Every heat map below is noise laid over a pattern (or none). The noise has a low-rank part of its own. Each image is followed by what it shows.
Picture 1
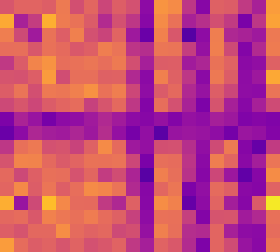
bands of rows crossing bands of columns
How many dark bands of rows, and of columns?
1 and 3
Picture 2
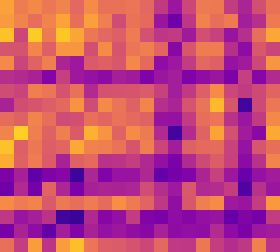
bands of rows crossing bands of columns
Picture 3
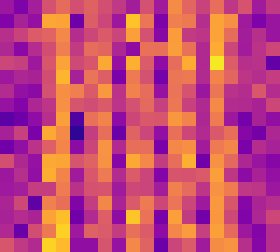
bands of columns
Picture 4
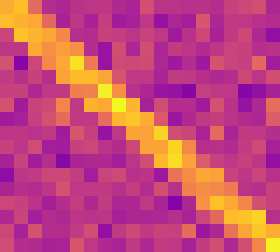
a diagonal band
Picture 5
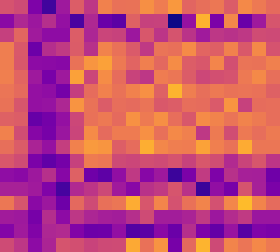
bands of rows crossing bands of columns
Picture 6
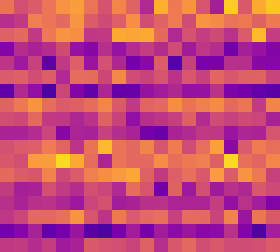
bands of rows
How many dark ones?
5
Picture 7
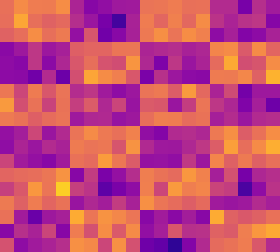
a checkerboard
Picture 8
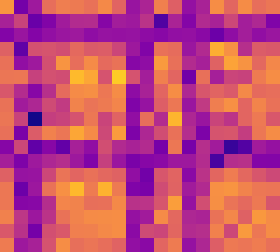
bands of rows crossing bands of columns
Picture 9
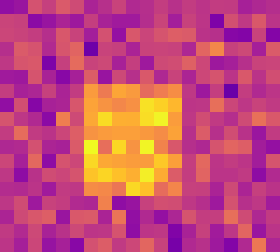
one block
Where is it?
centre
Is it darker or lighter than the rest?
lighter
